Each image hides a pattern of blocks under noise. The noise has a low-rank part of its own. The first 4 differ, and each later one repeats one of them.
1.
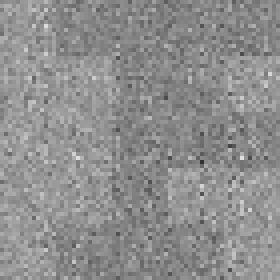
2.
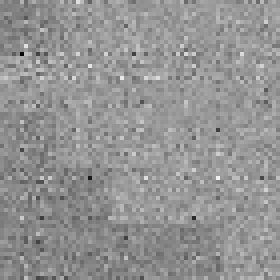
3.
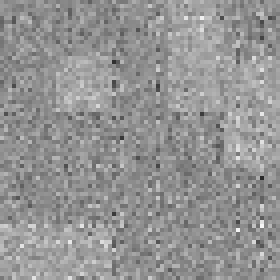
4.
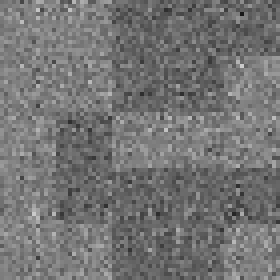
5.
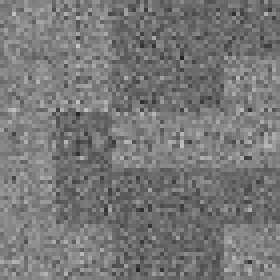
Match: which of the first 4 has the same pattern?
4
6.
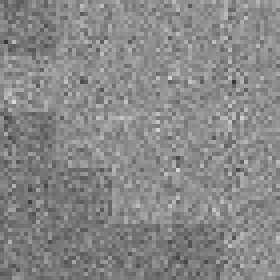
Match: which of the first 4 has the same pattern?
2
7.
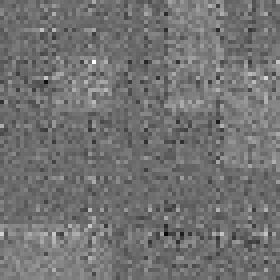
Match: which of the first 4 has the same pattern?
3
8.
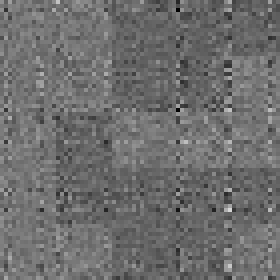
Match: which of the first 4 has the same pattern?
4
